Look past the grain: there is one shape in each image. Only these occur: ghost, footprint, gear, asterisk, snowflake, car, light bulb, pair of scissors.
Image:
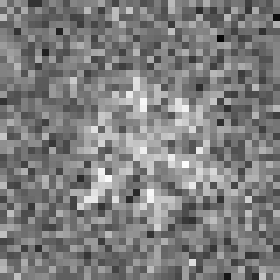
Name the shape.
snowflake
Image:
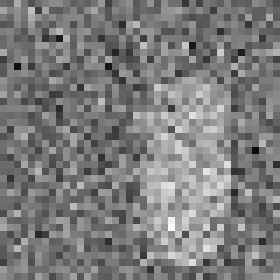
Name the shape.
footprint
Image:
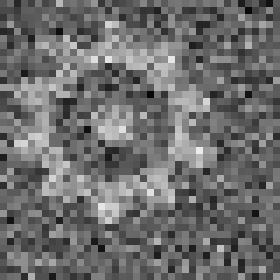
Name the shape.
gear
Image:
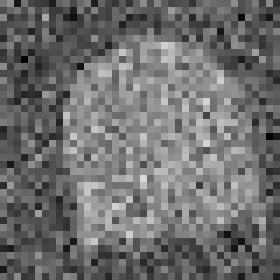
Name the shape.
ghost
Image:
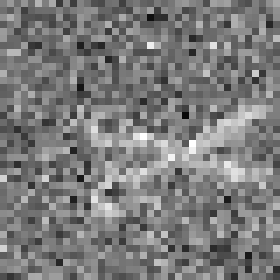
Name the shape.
pair of scissors
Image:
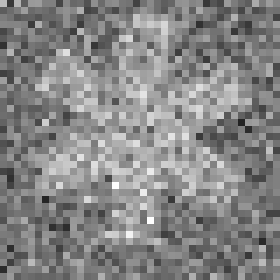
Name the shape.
asterisk
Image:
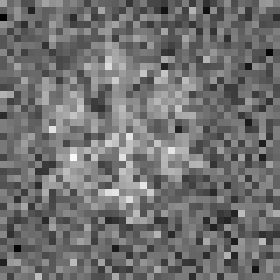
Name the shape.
snowflake
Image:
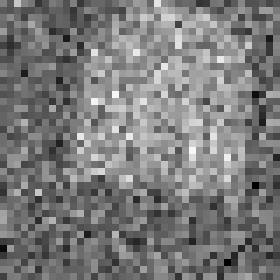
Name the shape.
ghost
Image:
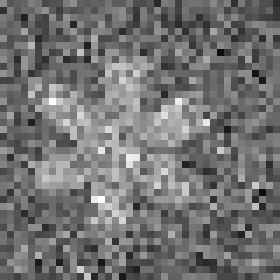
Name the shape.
asterisk
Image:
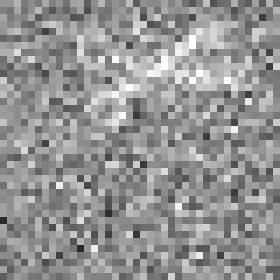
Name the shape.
pair of scissors
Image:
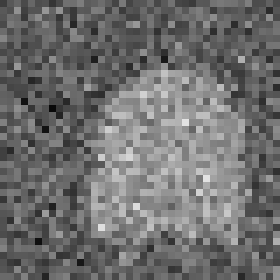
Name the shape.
ghost
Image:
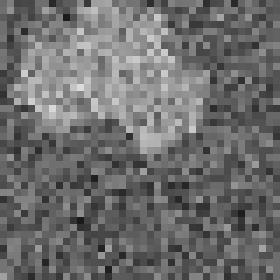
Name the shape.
car
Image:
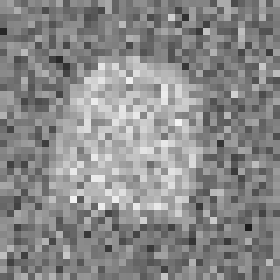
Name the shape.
ghost
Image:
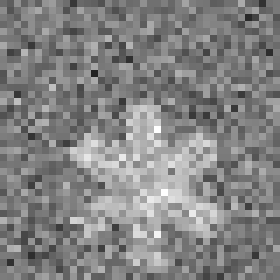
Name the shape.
asterisk
